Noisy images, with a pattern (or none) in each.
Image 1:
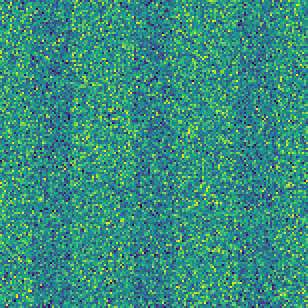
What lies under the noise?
vertical stripes
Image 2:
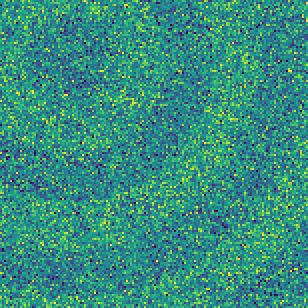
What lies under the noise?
rings round one point
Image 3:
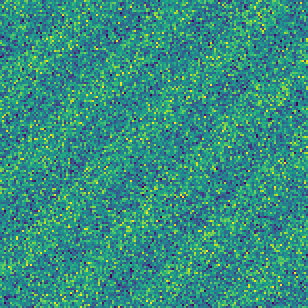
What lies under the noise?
diagonal stripes
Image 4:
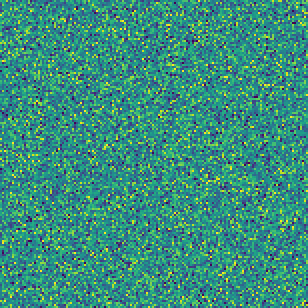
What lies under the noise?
only noise
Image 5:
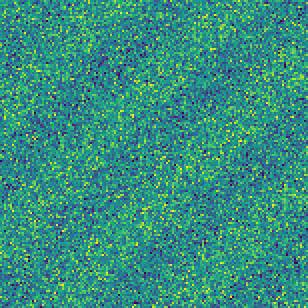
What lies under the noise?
diagonal stripes
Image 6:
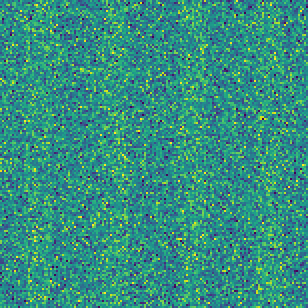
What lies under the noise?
vertical stripes
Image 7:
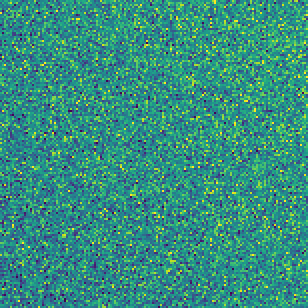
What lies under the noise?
a smooth slope
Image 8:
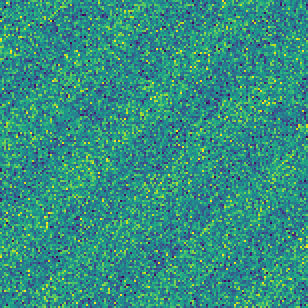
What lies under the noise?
diagonal stripes
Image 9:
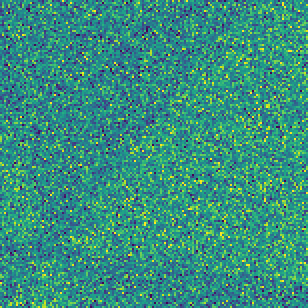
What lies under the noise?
spokes from one point
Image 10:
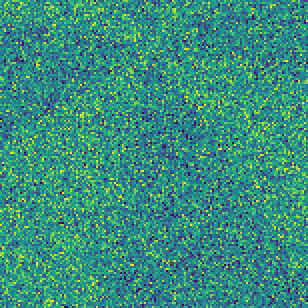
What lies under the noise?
spokes from one point
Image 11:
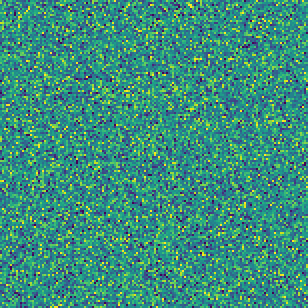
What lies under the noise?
only noise
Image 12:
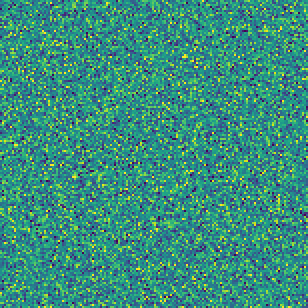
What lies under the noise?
only noise
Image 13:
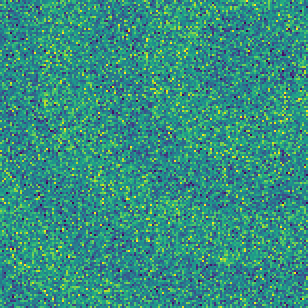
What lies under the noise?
rings round one point
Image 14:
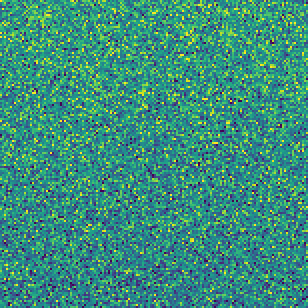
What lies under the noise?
a smooth slope
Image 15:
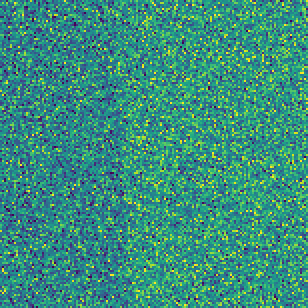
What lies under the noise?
a sharp edge
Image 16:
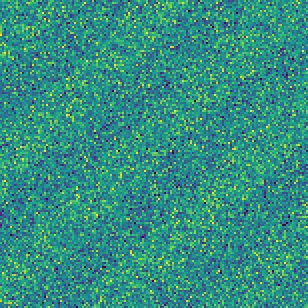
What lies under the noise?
diagonal stripes
